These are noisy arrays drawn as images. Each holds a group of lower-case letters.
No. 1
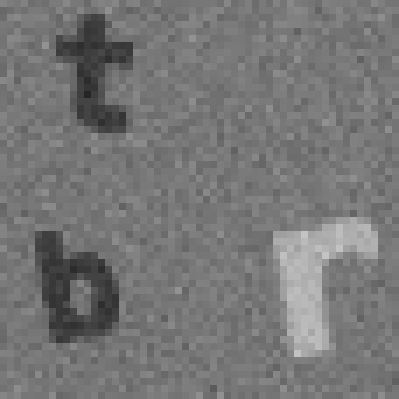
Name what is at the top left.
t
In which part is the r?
bottom right
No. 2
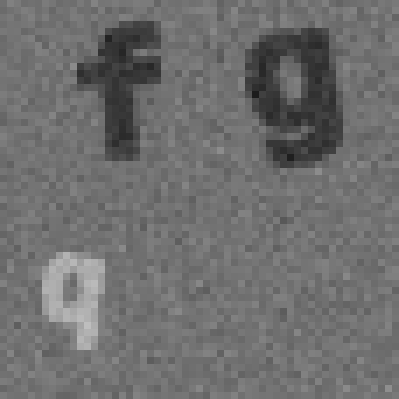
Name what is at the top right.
g
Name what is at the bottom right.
nothing
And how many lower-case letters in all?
3
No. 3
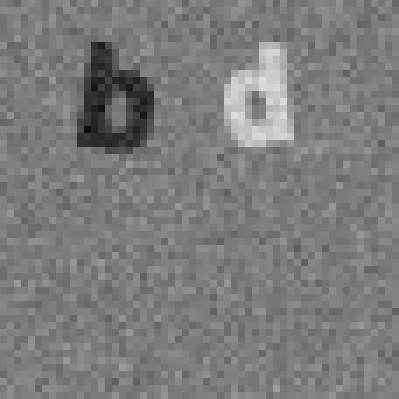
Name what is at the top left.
b
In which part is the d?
top right
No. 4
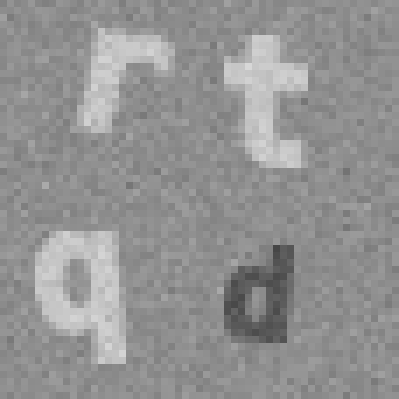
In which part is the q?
bottom left
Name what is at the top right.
t
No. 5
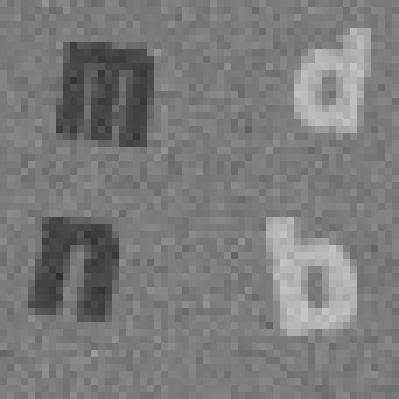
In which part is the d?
top right
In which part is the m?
top left
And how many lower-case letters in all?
4
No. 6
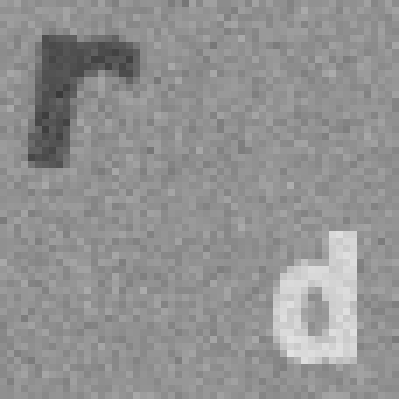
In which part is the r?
top left
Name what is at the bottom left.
nothing
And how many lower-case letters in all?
2
